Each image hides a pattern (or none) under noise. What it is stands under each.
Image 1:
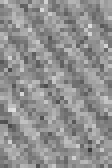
diagonal stripes
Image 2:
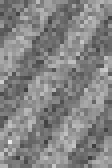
diagonal stripes
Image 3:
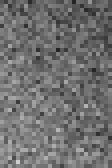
a smooth slope
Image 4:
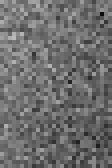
a smooth slope
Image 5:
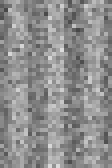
vertical stripes
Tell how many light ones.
3
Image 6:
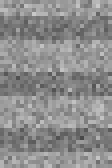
horizontal stripes
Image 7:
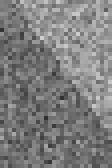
a sharp edge
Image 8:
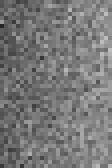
a smooth slope
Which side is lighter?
right
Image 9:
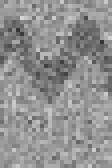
a wavy band
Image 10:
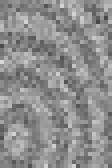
rings round one point
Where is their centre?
bottom left
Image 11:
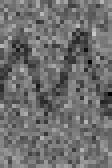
a wavy band
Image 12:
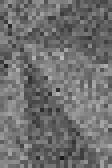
spokes from one point
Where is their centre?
top left
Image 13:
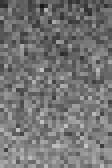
a smooth slope
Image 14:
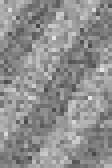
diagonal stripes
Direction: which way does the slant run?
bottom left to top right
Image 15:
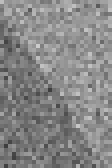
a sharp edge
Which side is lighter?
top right
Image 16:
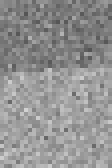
a sharp edge
